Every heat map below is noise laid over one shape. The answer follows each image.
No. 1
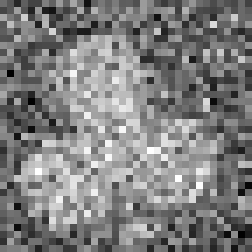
light club
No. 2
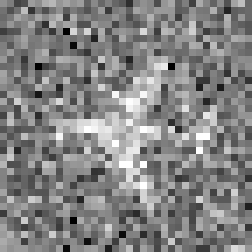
light airplane
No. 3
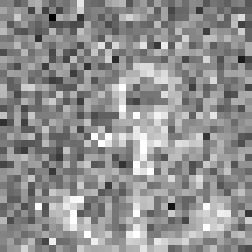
light anchor
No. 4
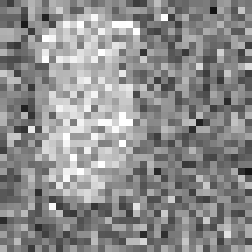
light footprint
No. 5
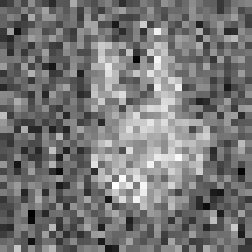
light rabbit's head
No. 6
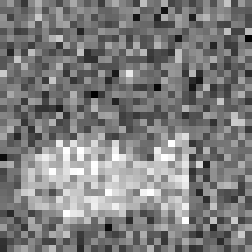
light fish
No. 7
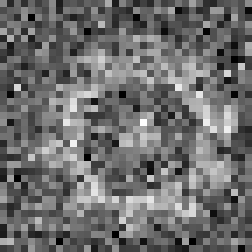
light gear
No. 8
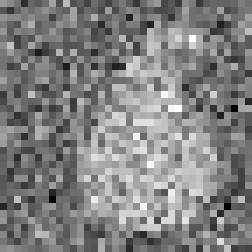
light pear
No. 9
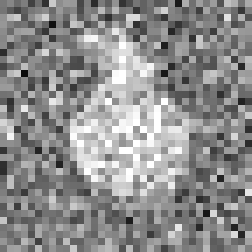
light pear
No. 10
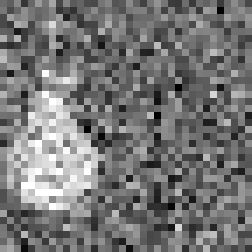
light pear
